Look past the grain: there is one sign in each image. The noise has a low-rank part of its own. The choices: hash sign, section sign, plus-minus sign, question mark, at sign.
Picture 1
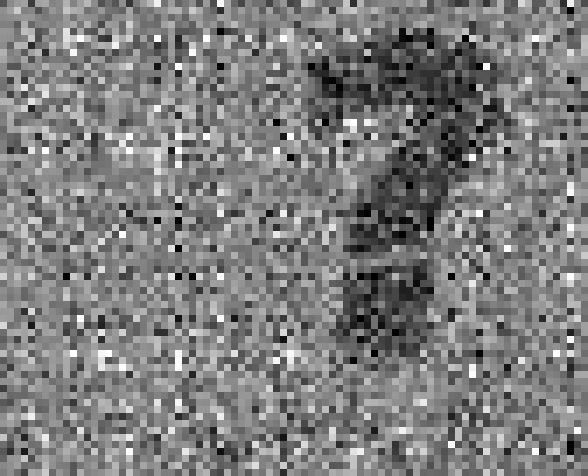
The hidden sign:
question mark
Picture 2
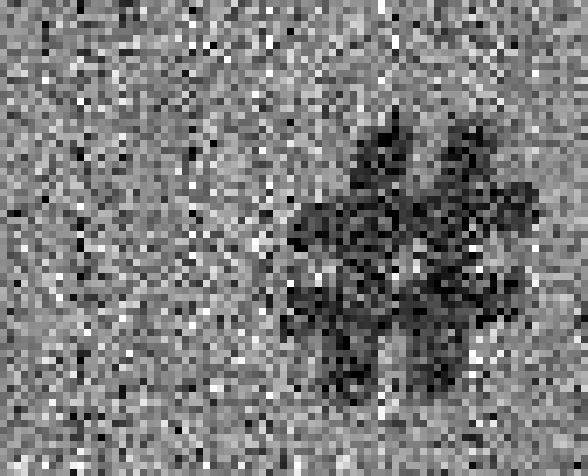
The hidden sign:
hash sign
